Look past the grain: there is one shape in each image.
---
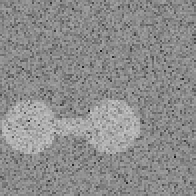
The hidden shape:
dumbbell
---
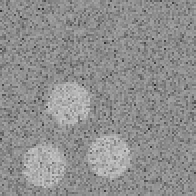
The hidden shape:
three dots
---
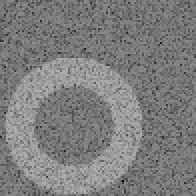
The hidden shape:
ring
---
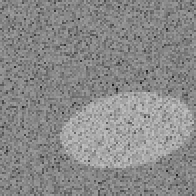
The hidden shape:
ellipse
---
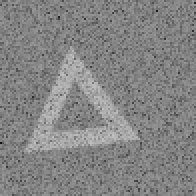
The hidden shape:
triangle frame
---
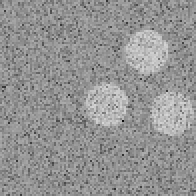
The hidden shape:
three dots
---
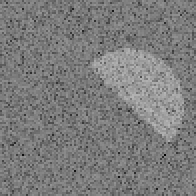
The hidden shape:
half disc
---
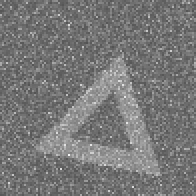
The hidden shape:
triangle frame
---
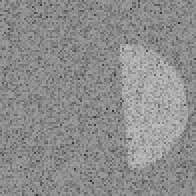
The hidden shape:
half disc
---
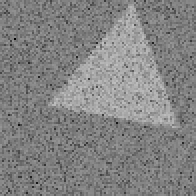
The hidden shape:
triangle
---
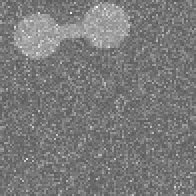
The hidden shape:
dumbbell
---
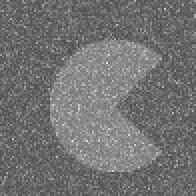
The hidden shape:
disc with a wedge cut out
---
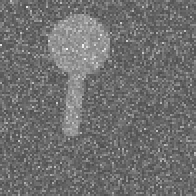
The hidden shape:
lollipop
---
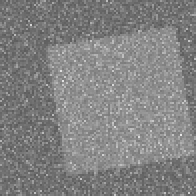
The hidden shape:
square
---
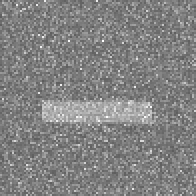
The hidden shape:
bar
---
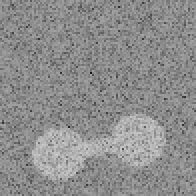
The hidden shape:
dumbbell
